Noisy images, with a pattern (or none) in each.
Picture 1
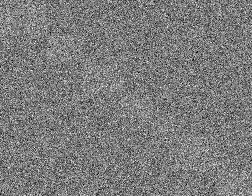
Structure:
blocks along the diagonal
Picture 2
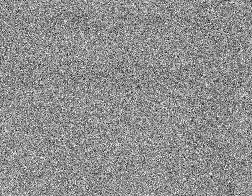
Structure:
bands of rows crossing bands of columns
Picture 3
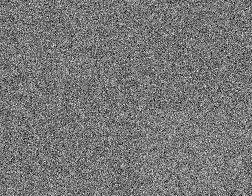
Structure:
one block
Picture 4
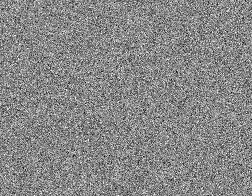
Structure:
only noise
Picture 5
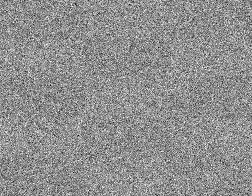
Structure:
a checkerboard
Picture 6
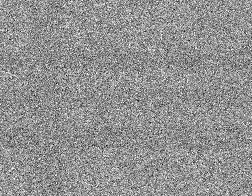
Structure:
bands of rows crossing bands of columns
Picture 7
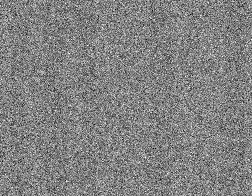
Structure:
bands of columns
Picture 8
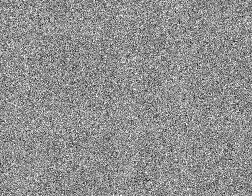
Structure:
bands of rows crossing bands of columns
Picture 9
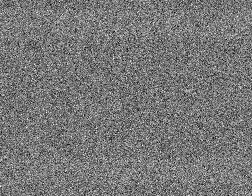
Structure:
bands of rows
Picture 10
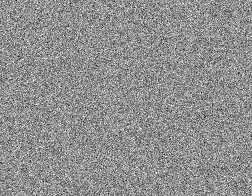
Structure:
only noise
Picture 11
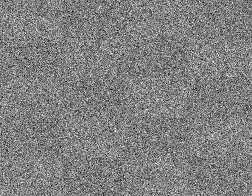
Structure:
a checkerboard
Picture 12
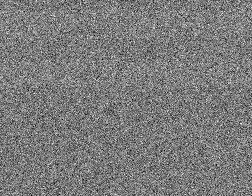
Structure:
bands of rows
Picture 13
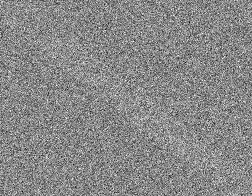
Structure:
a diagonal band
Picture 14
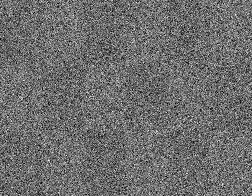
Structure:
a checkerboard
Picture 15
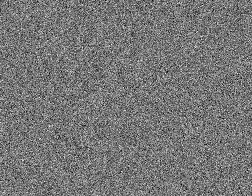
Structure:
only noise
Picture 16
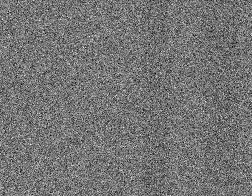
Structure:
bands of columns
